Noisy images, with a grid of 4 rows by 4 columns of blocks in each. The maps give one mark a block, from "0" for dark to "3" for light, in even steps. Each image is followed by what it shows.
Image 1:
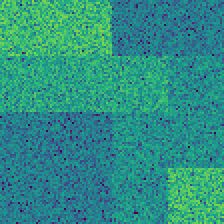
3 3 0 0
2 2 2 1
0 0 1 1
0 0 1 3
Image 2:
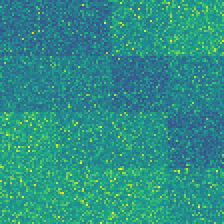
0 0 2 3
1 1 0 1
3 2 2 0
3 3 3 2
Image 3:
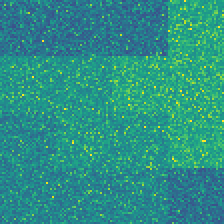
0 0 0 3
2 2 3 3
1 2 2 3
1 1 1 0
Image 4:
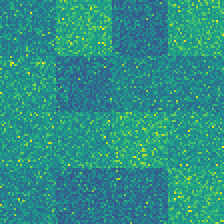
1 3 0 3
2 0 1 1
2 2 3 2
1 0 0 3
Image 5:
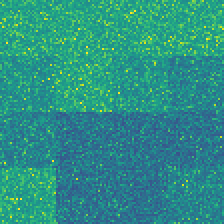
3 3 3 3
2 3 2 1
1 0 0 0
3 0 0 1
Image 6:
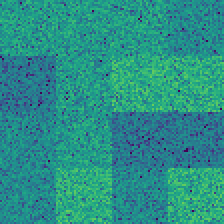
2 2 2 1
0 2 3 3
1 2 0 0
1 3 1 3
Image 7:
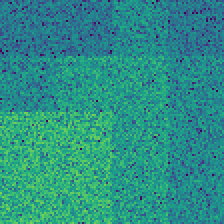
0 0 1 0
1 2 2 1
3 3 2 1
3 3 2 1
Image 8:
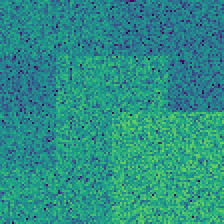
1 1 0 0
0 2 2 0
1 2 3 3
2 2 3 3
